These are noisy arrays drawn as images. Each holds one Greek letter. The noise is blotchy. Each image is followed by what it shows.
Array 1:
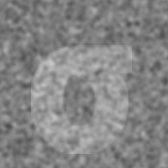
sigma
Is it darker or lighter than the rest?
lighter
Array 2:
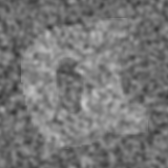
alpha
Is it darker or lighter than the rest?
lighter
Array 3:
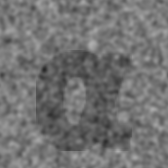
alpha
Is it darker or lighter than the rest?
darker
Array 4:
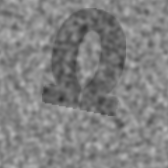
omega
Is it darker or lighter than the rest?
darker
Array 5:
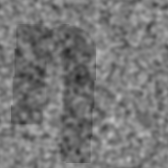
eta
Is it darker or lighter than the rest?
darker
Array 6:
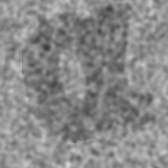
alpha
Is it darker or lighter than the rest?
darker
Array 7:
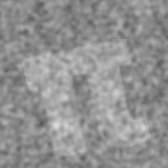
pi
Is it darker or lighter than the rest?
lighter
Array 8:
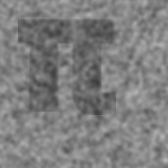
pi
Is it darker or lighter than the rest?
darker
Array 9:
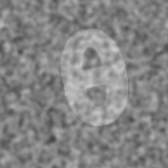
theta
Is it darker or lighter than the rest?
lighter
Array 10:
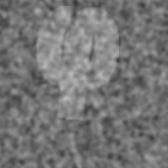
phi
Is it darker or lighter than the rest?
lighter
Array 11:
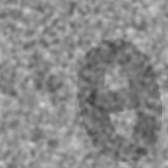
theta
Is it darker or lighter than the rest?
darker
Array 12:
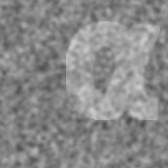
alpha
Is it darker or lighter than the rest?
lighter
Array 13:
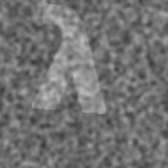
lambda
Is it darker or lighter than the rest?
lighter
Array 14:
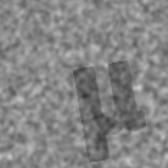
mu
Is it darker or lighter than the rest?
darker
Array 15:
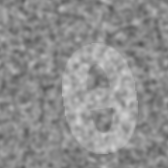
theta
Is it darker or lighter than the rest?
lighter
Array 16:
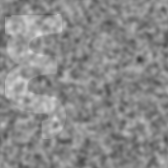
xi
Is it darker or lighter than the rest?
lighter
